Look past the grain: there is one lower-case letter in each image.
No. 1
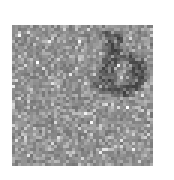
b
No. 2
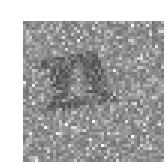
n
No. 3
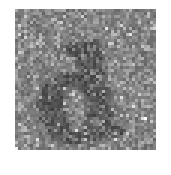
d
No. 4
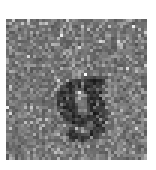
g
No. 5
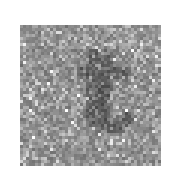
t
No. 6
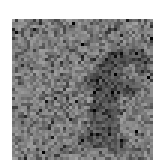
f
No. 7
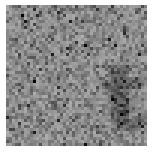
t
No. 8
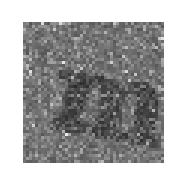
m
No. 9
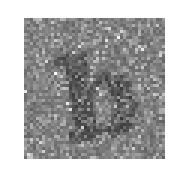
b
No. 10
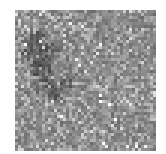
t
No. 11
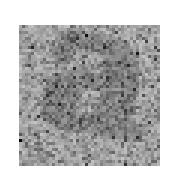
a
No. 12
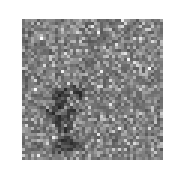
f
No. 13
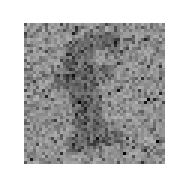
f
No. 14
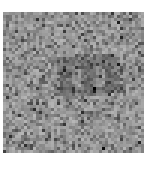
m
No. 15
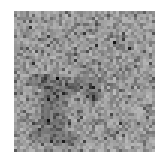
r
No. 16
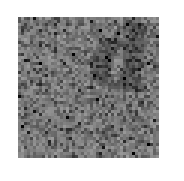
d
